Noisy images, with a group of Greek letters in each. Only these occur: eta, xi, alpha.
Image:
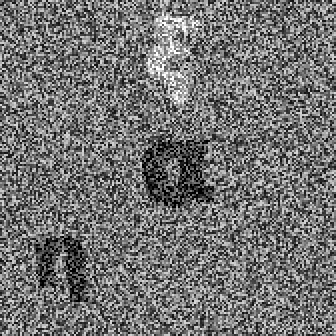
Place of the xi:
top middle
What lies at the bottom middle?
nothing
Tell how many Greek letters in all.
3
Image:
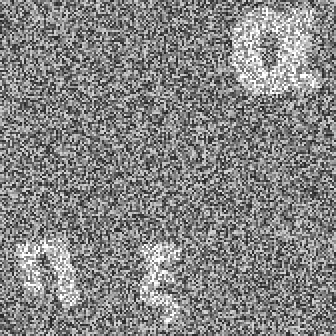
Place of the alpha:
top right
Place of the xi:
bottom middle
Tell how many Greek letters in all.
3
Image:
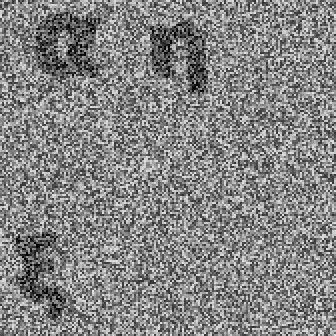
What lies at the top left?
alpha
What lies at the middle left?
nothing
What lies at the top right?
nothing
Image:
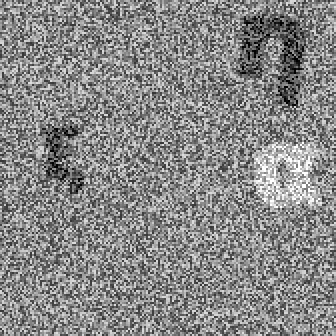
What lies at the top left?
nothing
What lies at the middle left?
xi
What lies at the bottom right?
nothing
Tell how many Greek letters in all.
3
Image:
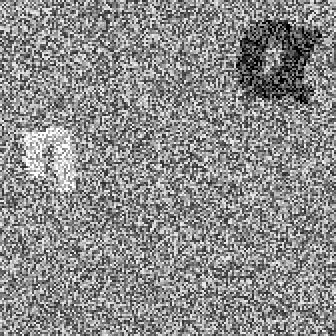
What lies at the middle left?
eta
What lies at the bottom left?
nothing
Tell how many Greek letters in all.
2
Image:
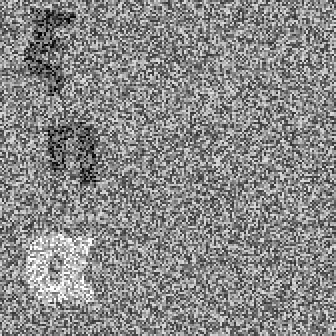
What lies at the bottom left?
alpha
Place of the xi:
top left
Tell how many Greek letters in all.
3
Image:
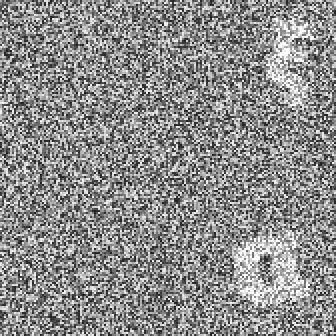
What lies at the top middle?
nothing
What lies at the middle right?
nothing
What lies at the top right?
xi
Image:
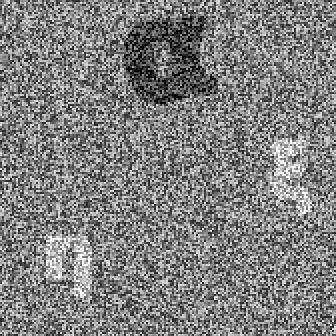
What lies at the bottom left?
eta
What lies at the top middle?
alpha
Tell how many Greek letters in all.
3
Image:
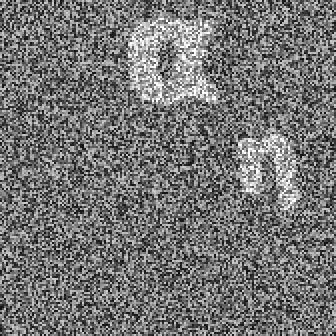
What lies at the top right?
nothing
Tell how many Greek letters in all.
2
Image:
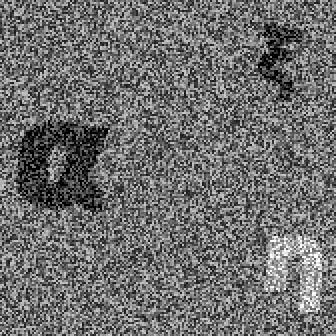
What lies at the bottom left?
nothing
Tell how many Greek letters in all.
3
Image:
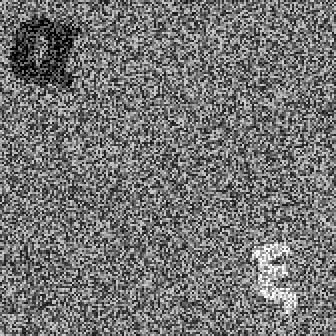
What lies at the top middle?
nothing
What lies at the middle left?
nothing
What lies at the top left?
alpha
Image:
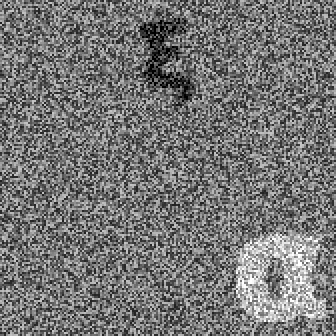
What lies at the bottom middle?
nothing
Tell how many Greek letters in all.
2
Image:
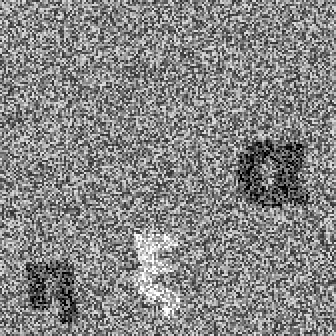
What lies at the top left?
nothing
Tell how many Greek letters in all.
3
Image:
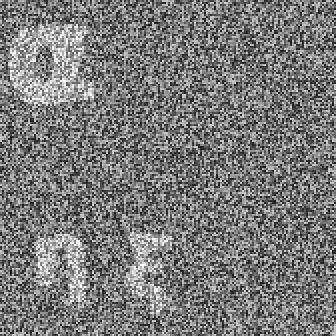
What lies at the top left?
alpha
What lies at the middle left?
nothing
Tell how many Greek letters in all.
3
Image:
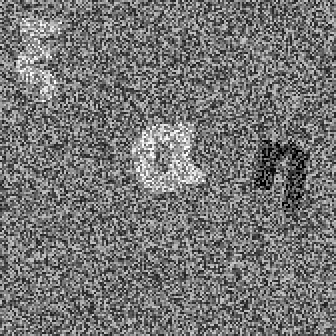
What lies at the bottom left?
nothing
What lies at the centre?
alpha
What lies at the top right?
nothing
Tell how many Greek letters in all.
3
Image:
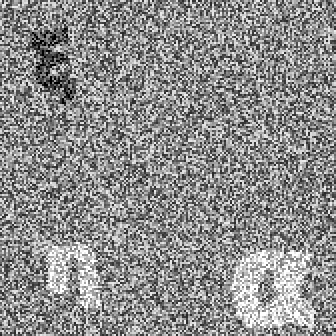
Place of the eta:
bottom left
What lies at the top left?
xi
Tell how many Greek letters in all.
3
